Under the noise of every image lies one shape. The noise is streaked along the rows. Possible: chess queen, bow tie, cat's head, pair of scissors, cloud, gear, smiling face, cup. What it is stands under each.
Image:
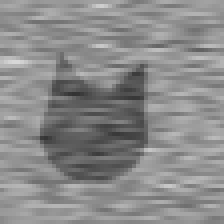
cat's head
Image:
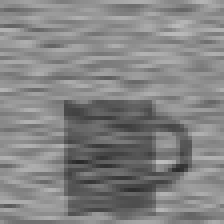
cup
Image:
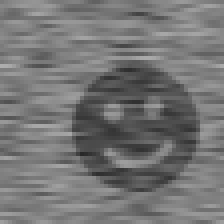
smiling face
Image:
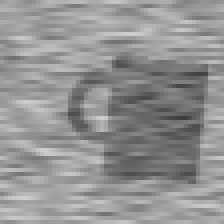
cup
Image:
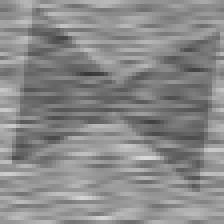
bow tie
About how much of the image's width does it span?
nearly all
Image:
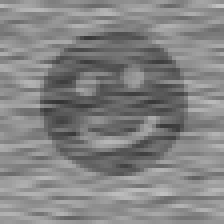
smiling face
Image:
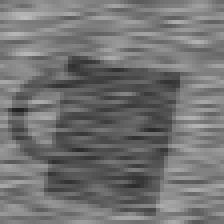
cup
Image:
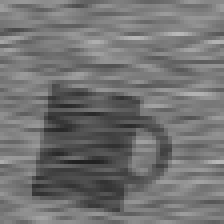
cup
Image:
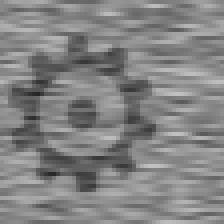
gear
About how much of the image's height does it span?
two thirds
